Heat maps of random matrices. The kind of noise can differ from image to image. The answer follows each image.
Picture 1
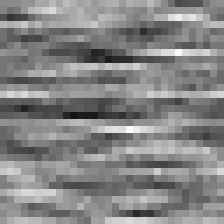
streaked along the rows
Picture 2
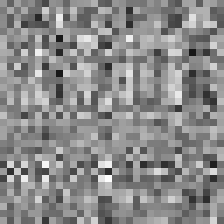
low rank plus noise
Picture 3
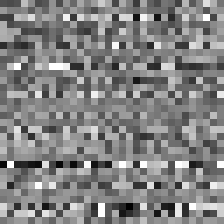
rows of uneven size
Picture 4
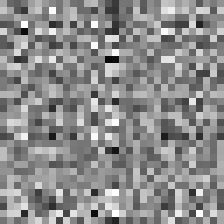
low rank plus noise
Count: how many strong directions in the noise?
two
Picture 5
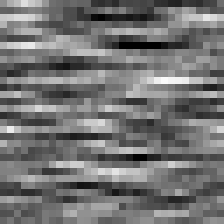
streaked along the rows
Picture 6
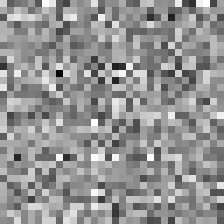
low rank plus noise
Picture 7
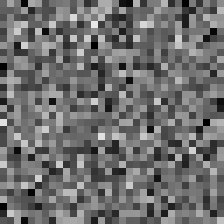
independent entries
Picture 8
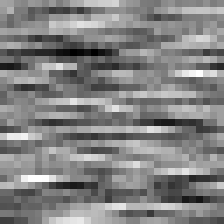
streaked along the rows
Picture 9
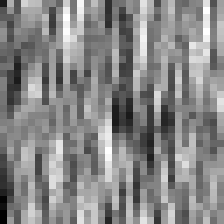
streaked along the columns
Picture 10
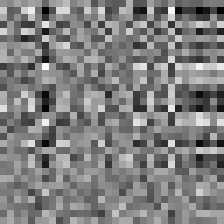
low rank plus noise
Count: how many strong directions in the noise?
one
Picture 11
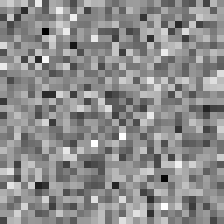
independent entries
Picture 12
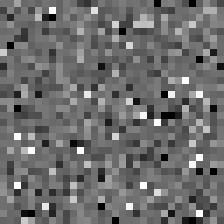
heavy tails
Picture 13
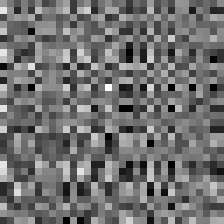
low rank plus noise
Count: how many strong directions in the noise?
one
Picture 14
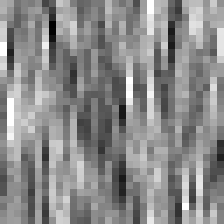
streaked along the columns
